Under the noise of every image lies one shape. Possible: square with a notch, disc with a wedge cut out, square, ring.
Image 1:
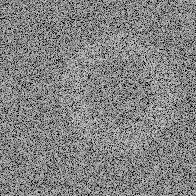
light ring
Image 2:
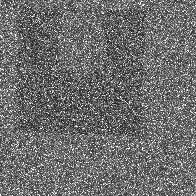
dark square with a notch
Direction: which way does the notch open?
up
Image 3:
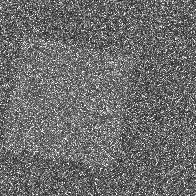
light square
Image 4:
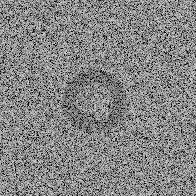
dark ring, centre
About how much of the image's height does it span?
a third
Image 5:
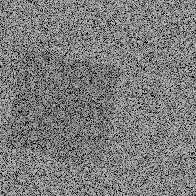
dark square
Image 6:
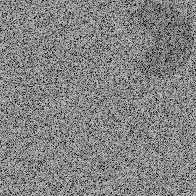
dark disc with a wedge cut out, top right
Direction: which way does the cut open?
left
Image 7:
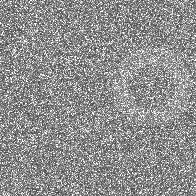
light ring, middle right
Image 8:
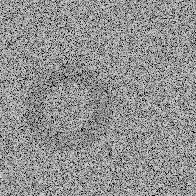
dark ring
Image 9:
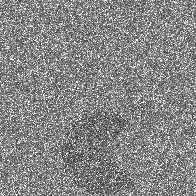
dark disc with a wedge cut out, bottom middle
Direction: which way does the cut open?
right
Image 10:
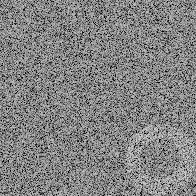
light ring, bottom right
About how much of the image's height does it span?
a third
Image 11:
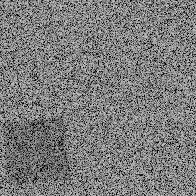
dark square, bottom left
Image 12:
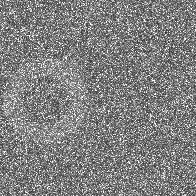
light ring, middle left
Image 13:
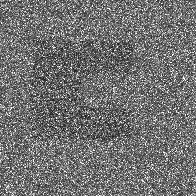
dark square with a notch
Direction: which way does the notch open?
right
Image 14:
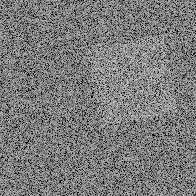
light square
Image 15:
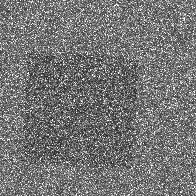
dark square
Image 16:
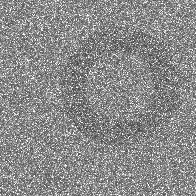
dark ring
